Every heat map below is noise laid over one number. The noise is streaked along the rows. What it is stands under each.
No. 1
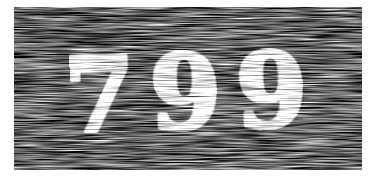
799
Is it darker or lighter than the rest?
lighter
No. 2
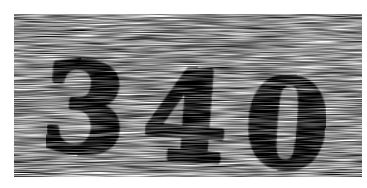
340
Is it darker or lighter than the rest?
darker
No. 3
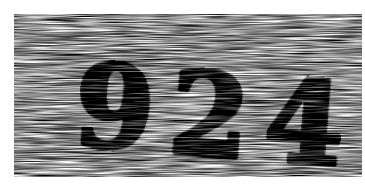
924
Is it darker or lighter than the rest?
darker
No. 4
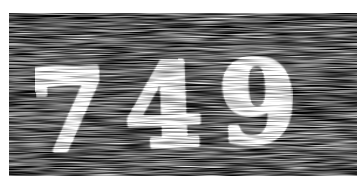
749
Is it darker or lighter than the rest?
lighter
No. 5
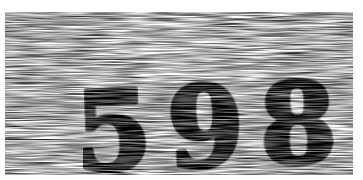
598
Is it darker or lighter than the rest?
darker
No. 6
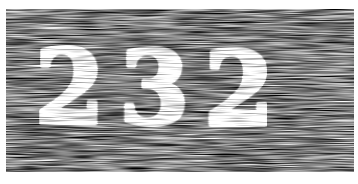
232
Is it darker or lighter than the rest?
lighter
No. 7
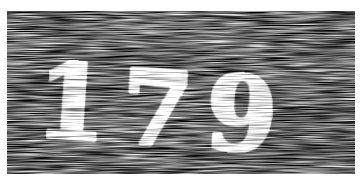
179
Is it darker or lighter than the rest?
lighter
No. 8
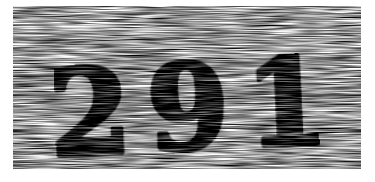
291
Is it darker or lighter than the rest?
darker
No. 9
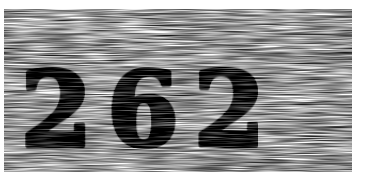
262
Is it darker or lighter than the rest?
darker
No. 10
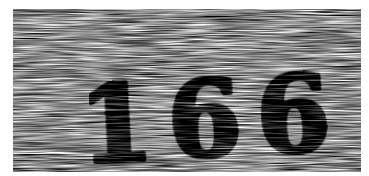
166
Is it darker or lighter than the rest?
darker
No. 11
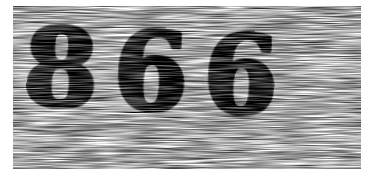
866
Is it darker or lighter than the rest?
darker
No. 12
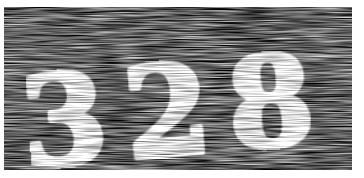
328
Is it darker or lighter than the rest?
lighter
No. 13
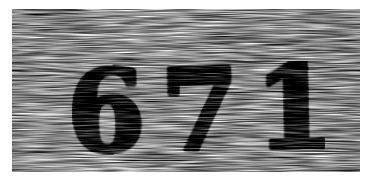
671
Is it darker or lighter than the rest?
darker
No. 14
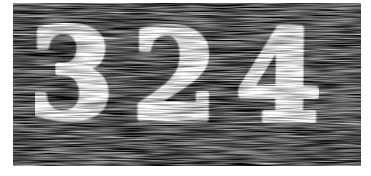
324
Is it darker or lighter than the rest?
lighter
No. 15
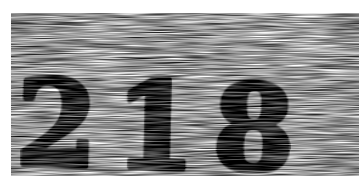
218
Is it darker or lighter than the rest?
darker
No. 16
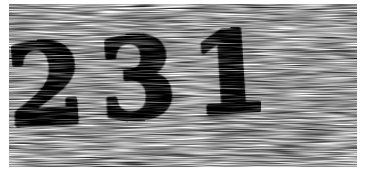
231
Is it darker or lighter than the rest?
darker
